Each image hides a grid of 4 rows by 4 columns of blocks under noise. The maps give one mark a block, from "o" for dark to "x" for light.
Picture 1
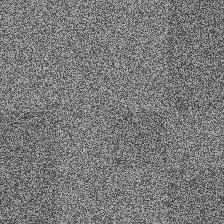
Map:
x x x o
x x x o
o x o x
o x x o
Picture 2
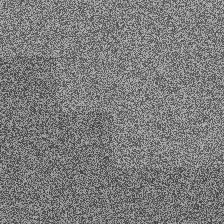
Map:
x x x x
o x x x
o o x x
o o o o
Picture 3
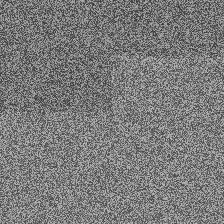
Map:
o o o o
o o x x
x x x x
x x x x
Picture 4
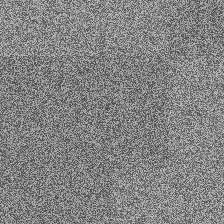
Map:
x x x o
o o o x
o o o x
o o x x
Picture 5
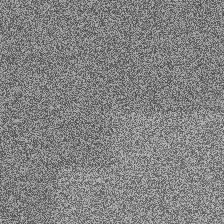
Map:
o o o o
o o o o
o o x x
o x x x
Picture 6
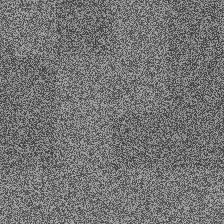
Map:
x o x o
o x x o
o x o o
x x x x
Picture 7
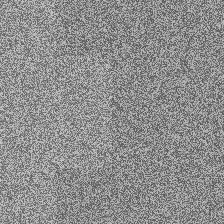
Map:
x o o o
x x o o
x x o o
x o o o
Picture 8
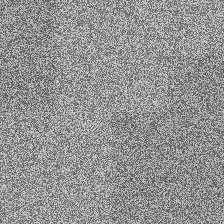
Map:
o x x x
o x x o
x x o o
x x o o
